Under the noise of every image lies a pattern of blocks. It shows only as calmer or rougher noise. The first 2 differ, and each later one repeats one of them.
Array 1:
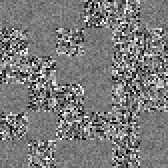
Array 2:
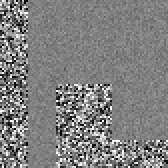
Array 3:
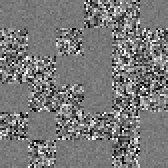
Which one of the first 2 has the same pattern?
1
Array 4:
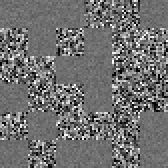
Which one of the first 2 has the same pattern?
1
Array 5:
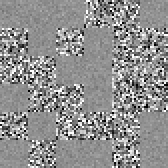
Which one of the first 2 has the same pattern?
1
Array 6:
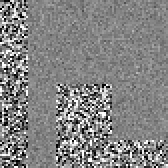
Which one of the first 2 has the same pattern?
2
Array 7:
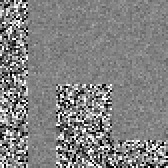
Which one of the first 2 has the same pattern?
2
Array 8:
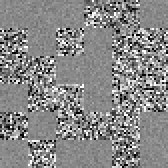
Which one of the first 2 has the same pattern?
1
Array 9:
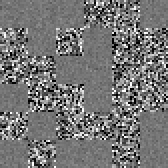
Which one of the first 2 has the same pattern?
1
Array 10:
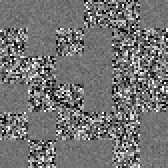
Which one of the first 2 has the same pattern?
1
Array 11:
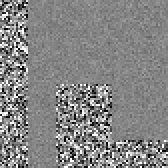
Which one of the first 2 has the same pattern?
2
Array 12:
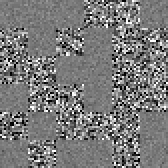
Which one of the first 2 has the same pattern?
1
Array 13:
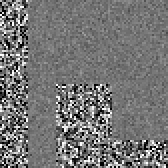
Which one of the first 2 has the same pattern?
2
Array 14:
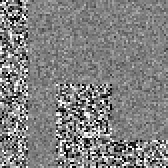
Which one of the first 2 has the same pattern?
2
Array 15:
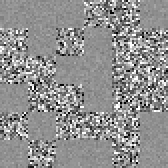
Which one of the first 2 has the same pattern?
1
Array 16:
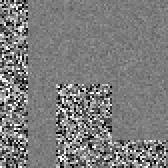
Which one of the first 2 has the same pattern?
2
